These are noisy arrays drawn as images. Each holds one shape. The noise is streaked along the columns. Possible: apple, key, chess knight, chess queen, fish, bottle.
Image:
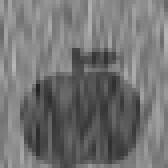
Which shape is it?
apple
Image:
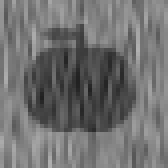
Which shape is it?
apple
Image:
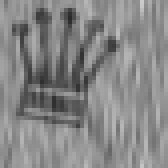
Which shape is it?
chess queen
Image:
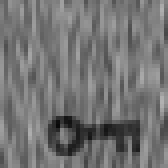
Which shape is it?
key
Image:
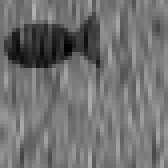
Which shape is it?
fish
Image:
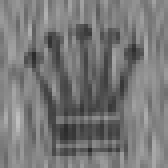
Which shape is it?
chess queen
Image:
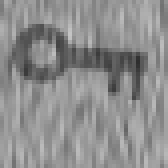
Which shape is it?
key
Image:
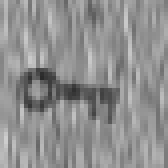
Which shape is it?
key
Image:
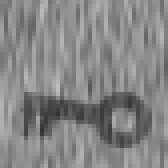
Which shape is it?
key
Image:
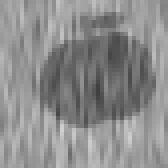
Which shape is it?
apple
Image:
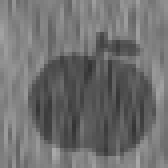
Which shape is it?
apple
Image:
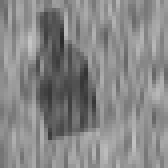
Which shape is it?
bottle
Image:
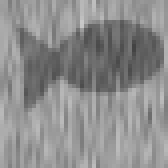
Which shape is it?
fish
